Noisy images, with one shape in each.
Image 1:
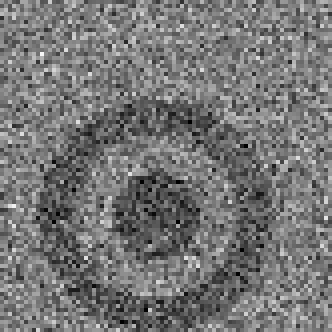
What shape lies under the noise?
bullseye
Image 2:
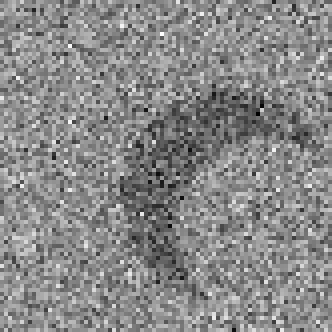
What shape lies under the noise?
crescent
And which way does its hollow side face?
down and right
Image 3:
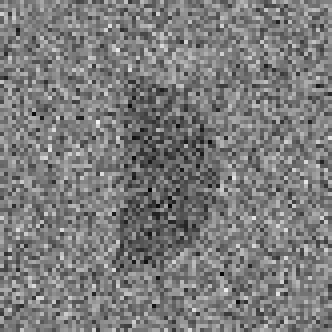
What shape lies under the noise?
half disc
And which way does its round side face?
right
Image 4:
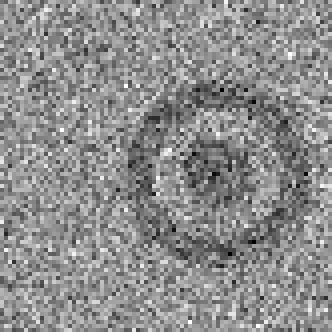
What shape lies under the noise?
bullseye
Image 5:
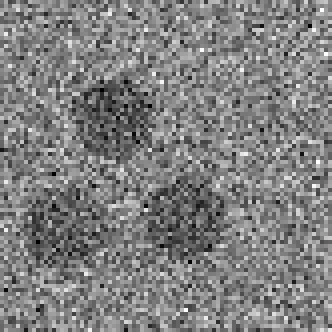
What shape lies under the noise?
three dots
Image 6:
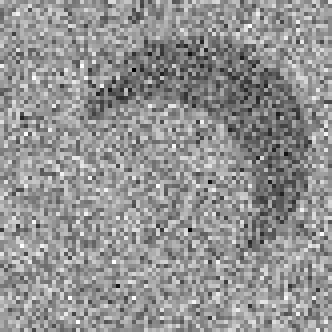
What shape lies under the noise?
crescent
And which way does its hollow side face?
down and left
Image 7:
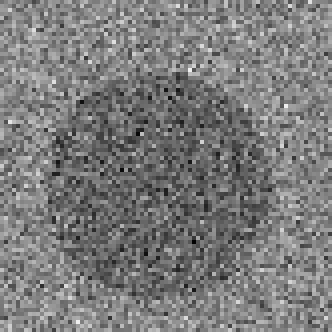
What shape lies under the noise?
disc
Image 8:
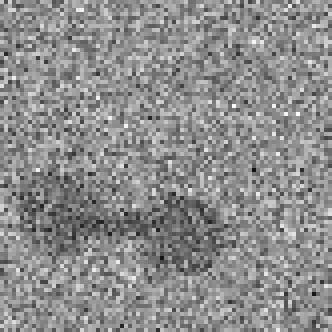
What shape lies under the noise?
dumbbell
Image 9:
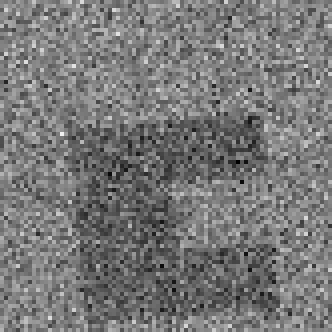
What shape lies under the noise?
square with a notch
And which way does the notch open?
right
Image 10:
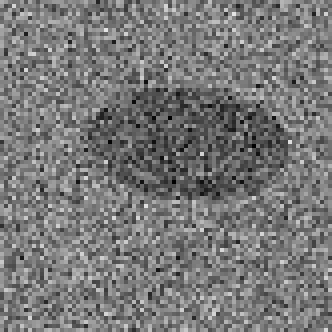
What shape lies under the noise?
ellipse
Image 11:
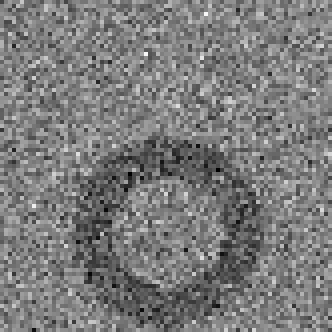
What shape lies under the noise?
ring
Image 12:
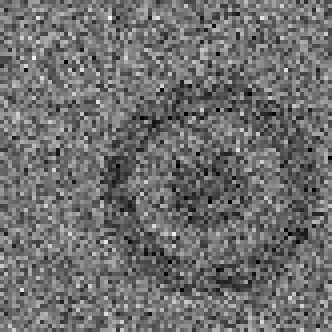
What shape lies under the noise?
bullseye
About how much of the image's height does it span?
two thirds
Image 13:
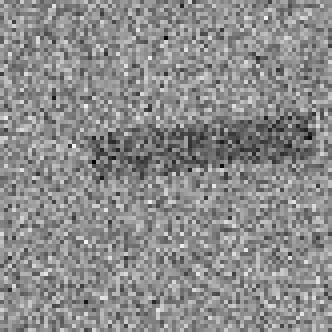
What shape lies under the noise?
bar
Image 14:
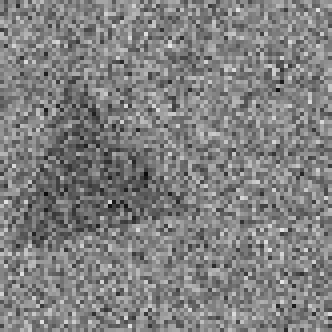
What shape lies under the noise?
triangle
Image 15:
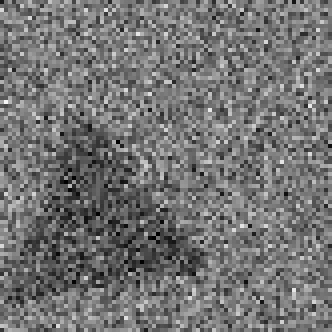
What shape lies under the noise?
triangle
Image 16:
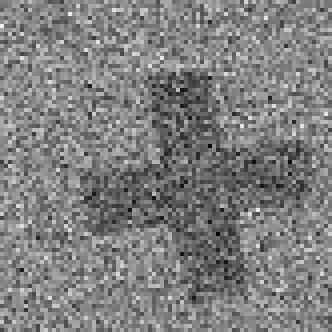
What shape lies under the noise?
cross
